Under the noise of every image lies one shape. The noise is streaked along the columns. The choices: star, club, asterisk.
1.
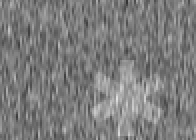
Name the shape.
asterisk
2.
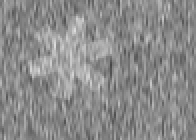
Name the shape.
asterisk
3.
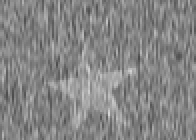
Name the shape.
star
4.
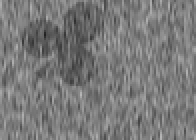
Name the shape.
club
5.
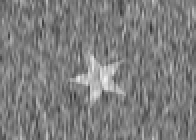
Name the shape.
star
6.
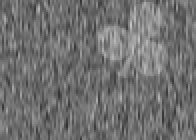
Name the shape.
club
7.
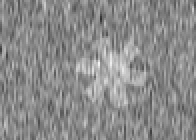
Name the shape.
asterisk
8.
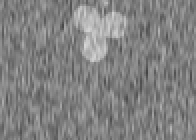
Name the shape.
club
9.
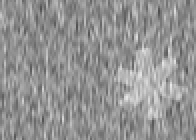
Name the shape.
asterisk
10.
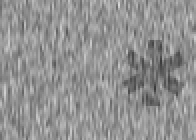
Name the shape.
asterisk
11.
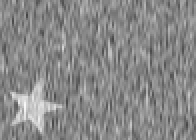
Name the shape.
star
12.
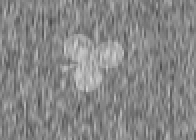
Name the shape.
club
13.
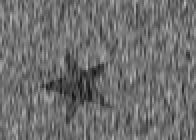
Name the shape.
star
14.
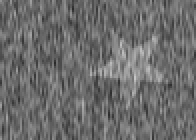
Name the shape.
star
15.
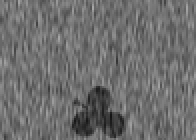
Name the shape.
club
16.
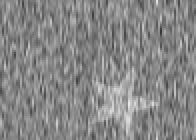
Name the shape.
star
